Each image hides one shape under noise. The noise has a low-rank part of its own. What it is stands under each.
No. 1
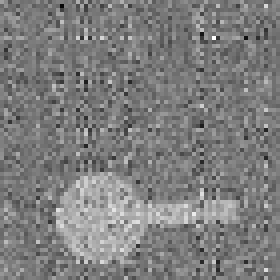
light lollipop
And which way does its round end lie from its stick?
left
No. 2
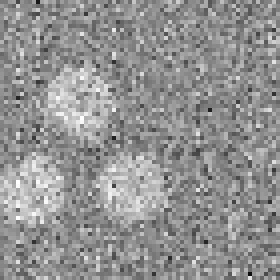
light three dots
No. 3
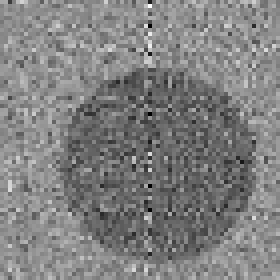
dark disc
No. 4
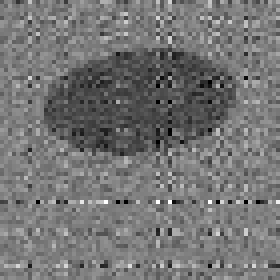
dark ellipse
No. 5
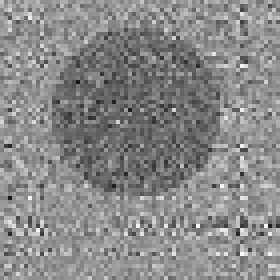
dark disc
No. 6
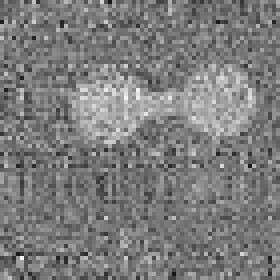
light dumbbell
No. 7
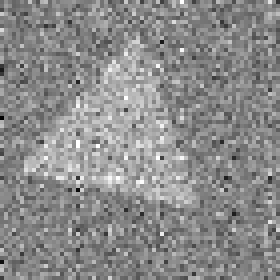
light triangle
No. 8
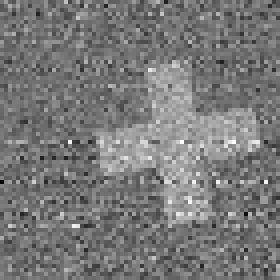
light cross
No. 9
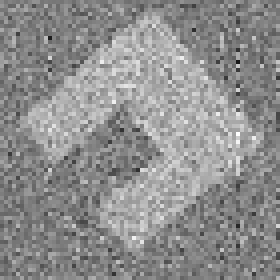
light square with a notch
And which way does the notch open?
down and left
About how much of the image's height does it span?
nearly all
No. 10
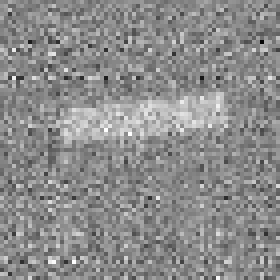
light bar
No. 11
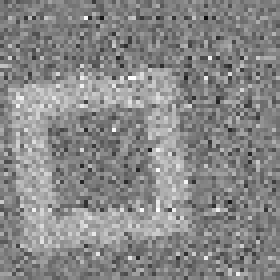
light square frame
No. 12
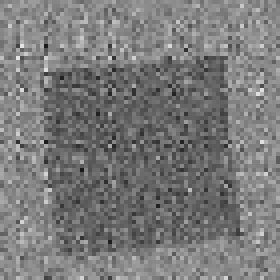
dark square
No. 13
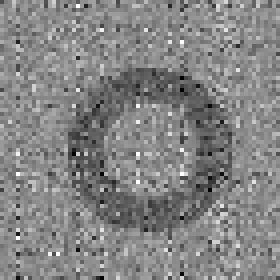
dark ring
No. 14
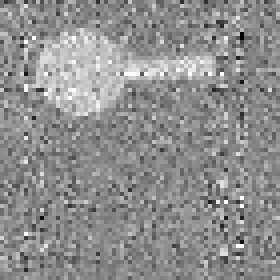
light lollipop
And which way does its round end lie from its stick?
left
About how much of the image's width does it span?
two thirds
